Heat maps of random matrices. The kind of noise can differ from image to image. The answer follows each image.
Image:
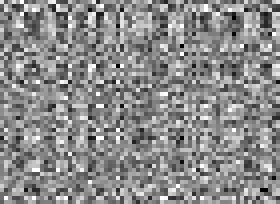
low rank plus noise
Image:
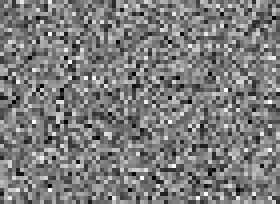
independent entries
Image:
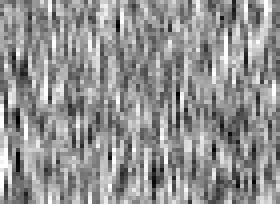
streaked along the columns
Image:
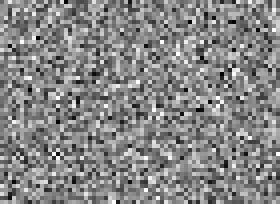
independent entries
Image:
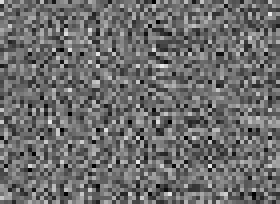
low rank plus noise
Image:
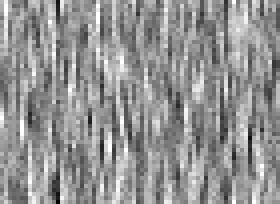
streaked along the columns
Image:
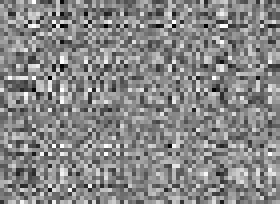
low rank plus noise
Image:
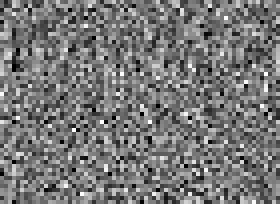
low rank plus noise
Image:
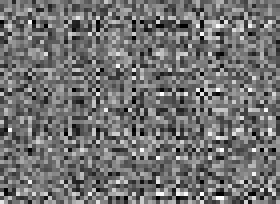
low rank plus noise
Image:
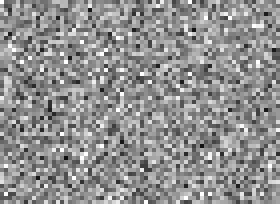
independent entries
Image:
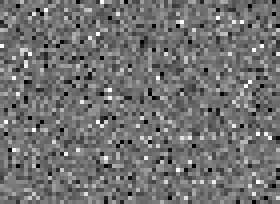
heavy tails
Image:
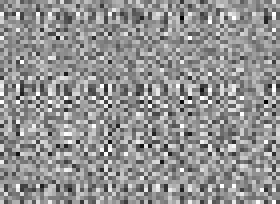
low rank plus noise
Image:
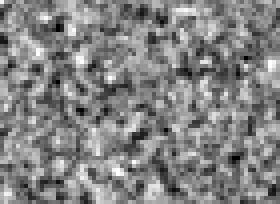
blotchy
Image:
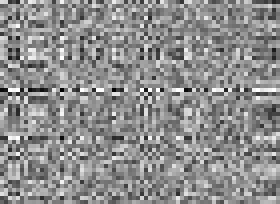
low rank plus noise
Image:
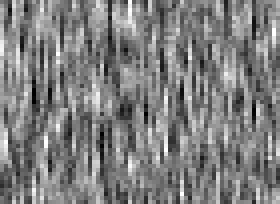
streaked along the columns
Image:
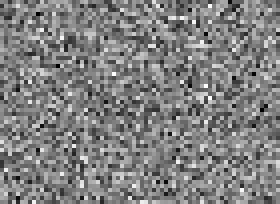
independent entries
